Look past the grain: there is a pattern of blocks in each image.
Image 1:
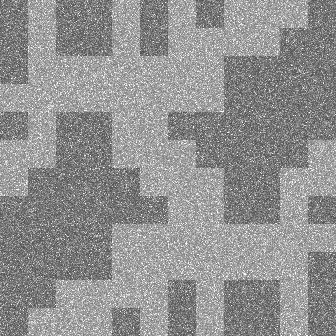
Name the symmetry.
the same after a half turn
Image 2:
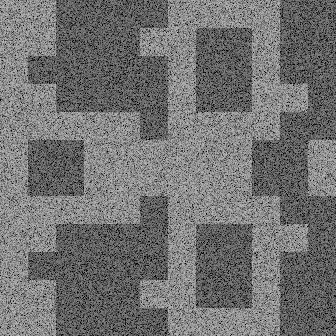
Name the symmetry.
top and bottom mirror each other
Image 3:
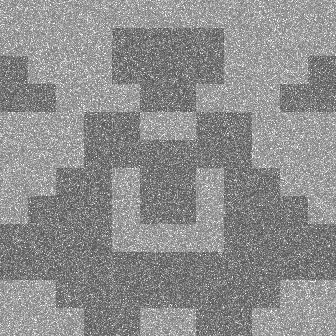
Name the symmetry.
left and right mirror each other
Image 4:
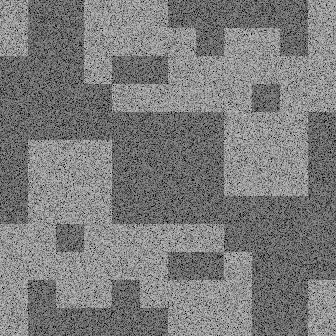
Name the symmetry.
the same after a half turn
